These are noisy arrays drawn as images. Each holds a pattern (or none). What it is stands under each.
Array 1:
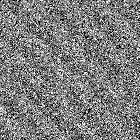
diagonal stripes
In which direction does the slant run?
top left to bottom right
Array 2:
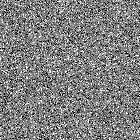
only noise
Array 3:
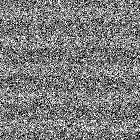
horizontal stripes
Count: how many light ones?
5
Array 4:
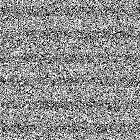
horizontal stripes
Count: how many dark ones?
6
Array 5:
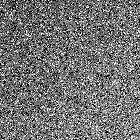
a smooth slope
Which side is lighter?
bottom right
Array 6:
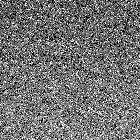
a smooth slope
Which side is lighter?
bottom
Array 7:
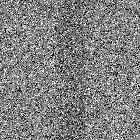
one vertical stripe
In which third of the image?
middle
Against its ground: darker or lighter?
darker
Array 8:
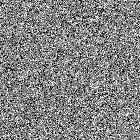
only noise
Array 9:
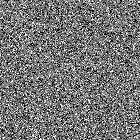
only noise
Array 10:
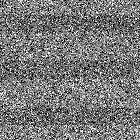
horizontal stripes
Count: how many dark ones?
3
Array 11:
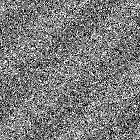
diagonal stripes
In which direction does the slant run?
bottom left to top right
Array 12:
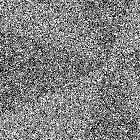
spokes from one point
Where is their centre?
middle right
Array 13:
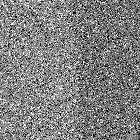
a sharp edge
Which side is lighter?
left
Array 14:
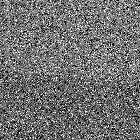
a sharp edge
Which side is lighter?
top
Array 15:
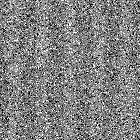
vertical stripes
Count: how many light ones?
5
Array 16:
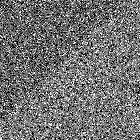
a sharp edge
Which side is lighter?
bottom right
